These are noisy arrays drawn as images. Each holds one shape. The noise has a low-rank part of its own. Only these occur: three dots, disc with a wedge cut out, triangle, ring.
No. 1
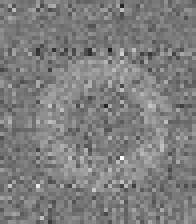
ring
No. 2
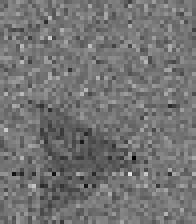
triangle
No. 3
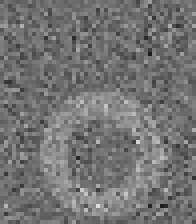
ring
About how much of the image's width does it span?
two thirds
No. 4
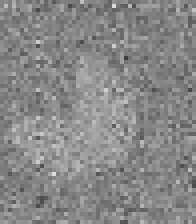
disc with a wedge cut out
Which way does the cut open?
up and left
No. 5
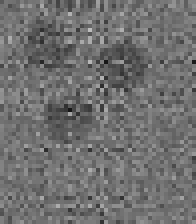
three dots
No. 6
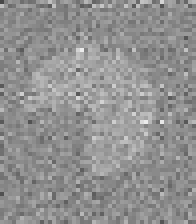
disc with a wedge cut out
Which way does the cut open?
down and left
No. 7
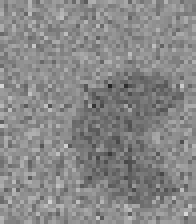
disc with a wedge cut out
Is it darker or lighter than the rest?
darker
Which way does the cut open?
right
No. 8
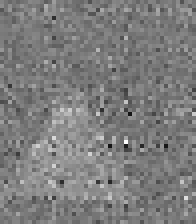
triangle
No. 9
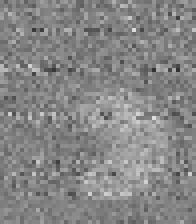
disc with a wedge cut out
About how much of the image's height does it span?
half
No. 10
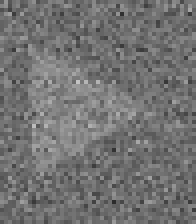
triangle
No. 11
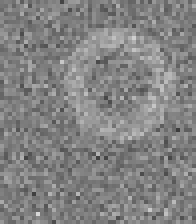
ring
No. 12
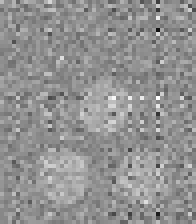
three dots
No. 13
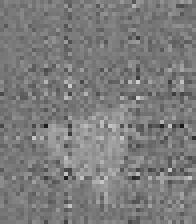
triangle
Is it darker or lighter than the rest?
lighter
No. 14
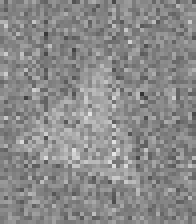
triangle
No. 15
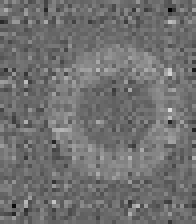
ring
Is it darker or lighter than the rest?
lighter
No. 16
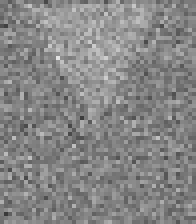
triangle
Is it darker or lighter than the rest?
lighter
